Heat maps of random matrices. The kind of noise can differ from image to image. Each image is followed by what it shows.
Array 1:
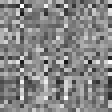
low rank plus noise
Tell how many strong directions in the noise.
one
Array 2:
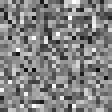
independent entries
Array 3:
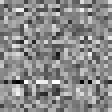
low rank plus noise
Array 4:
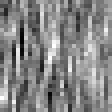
streaked along the columns
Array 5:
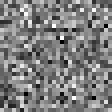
low rank plus noise
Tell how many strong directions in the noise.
five to eight
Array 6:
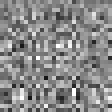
low rank plus noise
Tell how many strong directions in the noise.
one
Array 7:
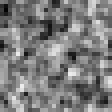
blotchy
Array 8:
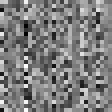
columns of uneven size
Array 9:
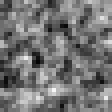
blotchy
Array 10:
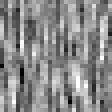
streaked along the columns
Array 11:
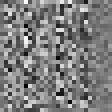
columns of uneven size
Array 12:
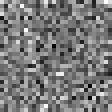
low rank plus noise
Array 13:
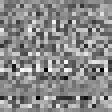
rows of uneven size
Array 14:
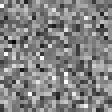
independent entries
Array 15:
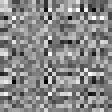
low rank plus noise
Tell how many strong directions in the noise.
one
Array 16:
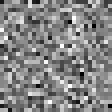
low rank plus noise
